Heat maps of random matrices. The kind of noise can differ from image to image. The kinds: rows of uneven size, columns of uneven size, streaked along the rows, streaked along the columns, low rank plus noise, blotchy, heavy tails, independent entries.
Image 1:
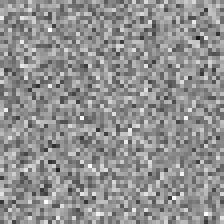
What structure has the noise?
independent entries
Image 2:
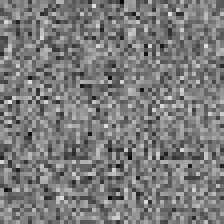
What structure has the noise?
low rank plus noise
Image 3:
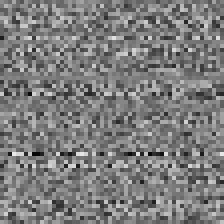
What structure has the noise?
rows of uneven size
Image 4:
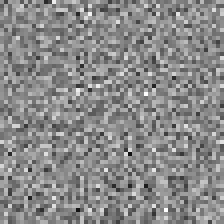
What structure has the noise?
low rank plus noise
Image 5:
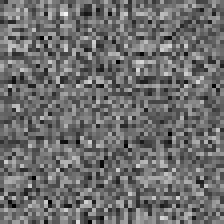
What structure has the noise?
low rank plus noise
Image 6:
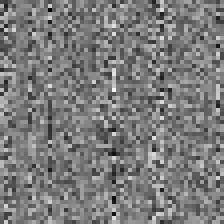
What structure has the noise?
columns of uneven size
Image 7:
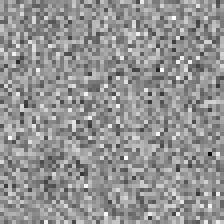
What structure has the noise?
independent entries
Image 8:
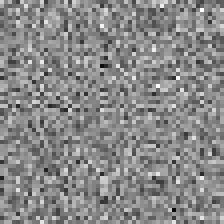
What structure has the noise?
low rank plus noise
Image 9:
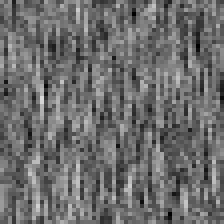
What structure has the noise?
streaked along the columns
